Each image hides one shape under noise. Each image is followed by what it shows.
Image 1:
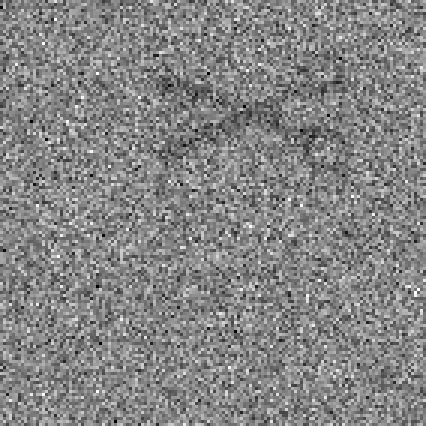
pair of scissors
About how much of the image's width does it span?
half
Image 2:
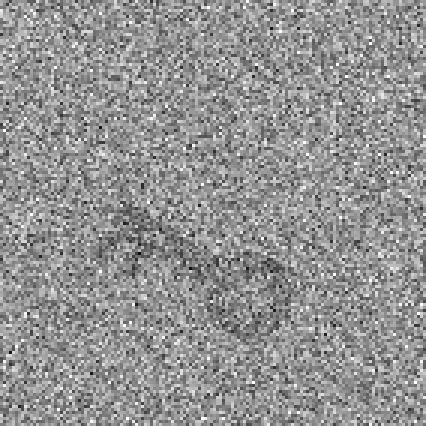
key
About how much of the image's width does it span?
half
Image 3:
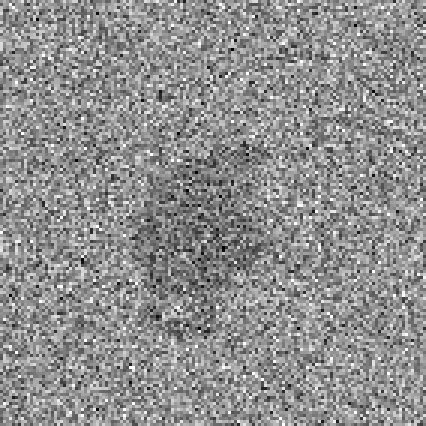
teapot
